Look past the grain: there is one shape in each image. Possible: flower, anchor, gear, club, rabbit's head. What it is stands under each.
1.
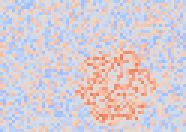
red flower
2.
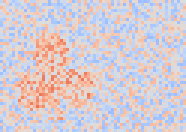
red club
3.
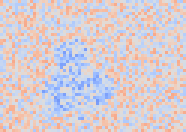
blue club
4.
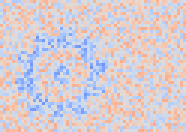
blue gear
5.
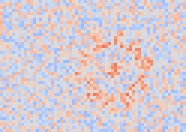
red gear
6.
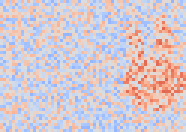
red rabbit's head
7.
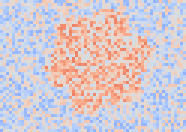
red flower
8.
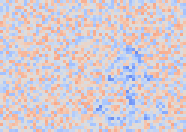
blue anchor
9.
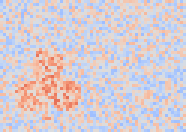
red club
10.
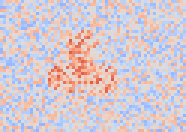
red club
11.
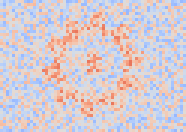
red gear
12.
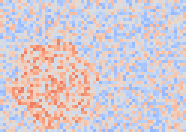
red flower
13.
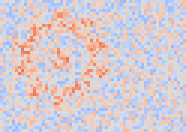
red gear
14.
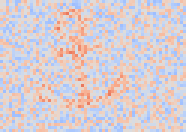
red anchor
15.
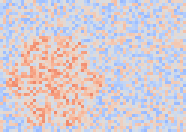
red flower
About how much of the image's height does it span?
two thirds
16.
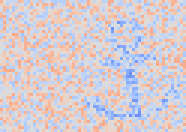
blue anchor
